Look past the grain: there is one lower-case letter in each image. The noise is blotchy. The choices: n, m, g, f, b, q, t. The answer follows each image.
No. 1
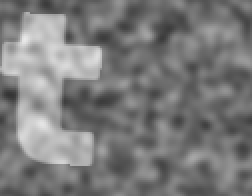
t
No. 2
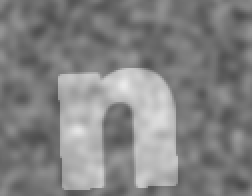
n
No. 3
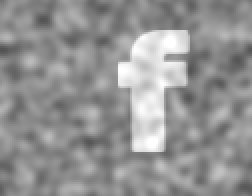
f
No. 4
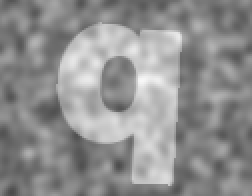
q
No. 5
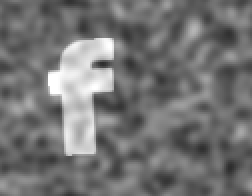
f
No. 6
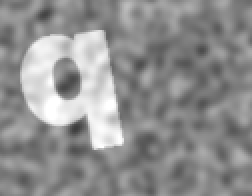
q
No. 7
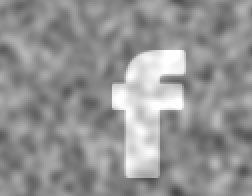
f
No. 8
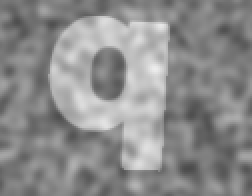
q
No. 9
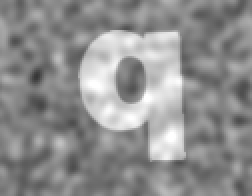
q
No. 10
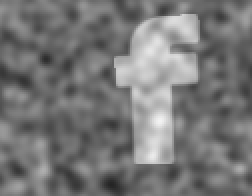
f
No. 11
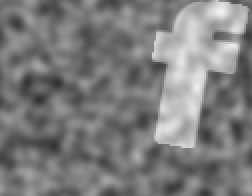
f
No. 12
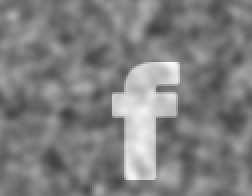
f
